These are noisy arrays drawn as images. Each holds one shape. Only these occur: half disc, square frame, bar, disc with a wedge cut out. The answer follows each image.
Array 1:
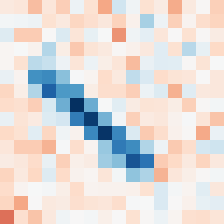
blue bar
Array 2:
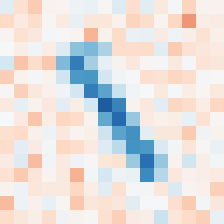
blue bar
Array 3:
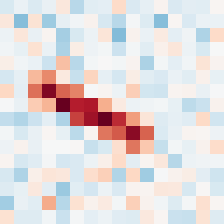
red bar
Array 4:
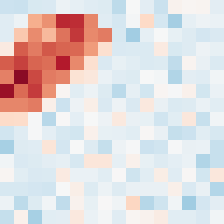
red half disc
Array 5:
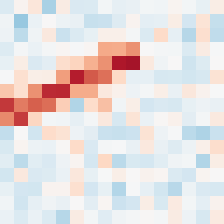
red bar
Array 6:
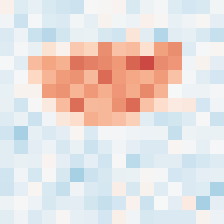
red half disc
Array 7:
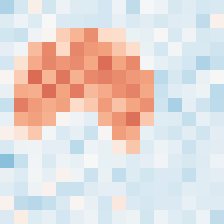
red disc with a wedge cut out
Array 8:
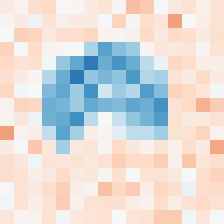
blue disc with a wedge cut out
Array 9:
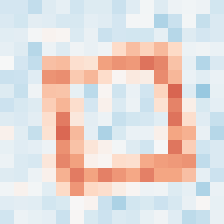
red square frame
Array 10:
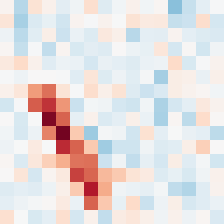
red bar
